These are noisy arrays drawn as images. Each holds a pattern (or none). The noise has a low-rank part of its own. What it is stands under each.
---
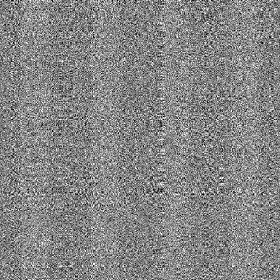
vertical stripes
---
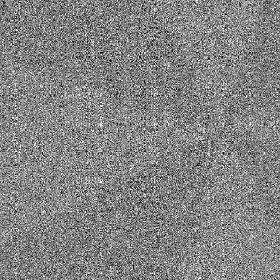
spokes from one point
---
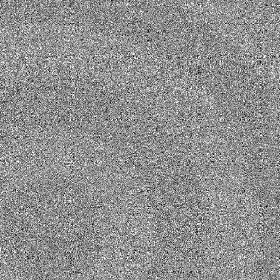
rings round one point
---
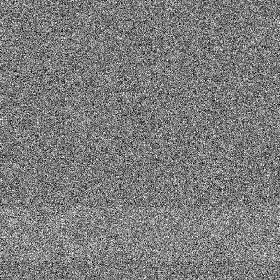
one horizontal stripe
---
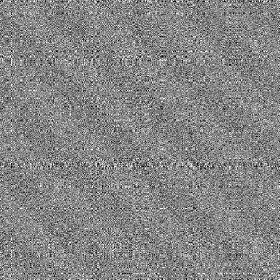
diagonal stripes
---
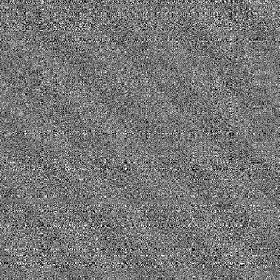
diagonal stripes
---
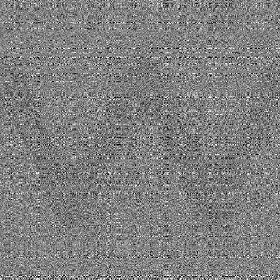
a wavy band
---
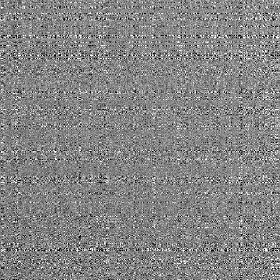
a smooth slope
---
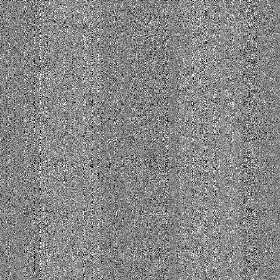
vertical stripes
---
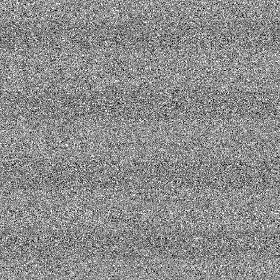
horizontal stripes
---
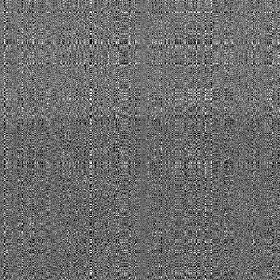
a sharp edge
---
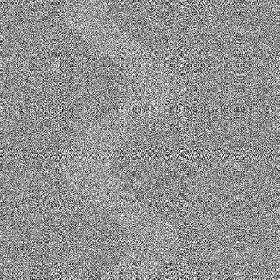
a wavy band
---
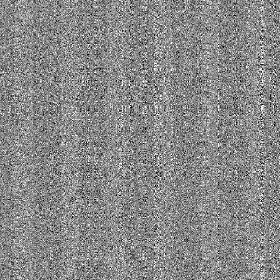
vertical stripes
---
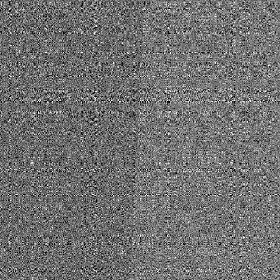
a sharp edge
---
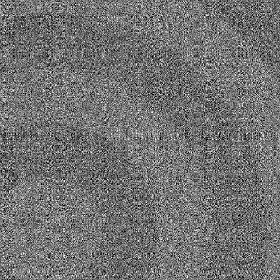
rings round one point
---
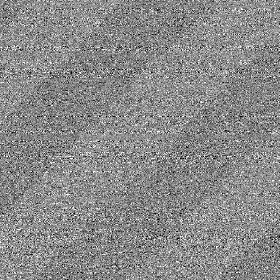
diagonal stripes
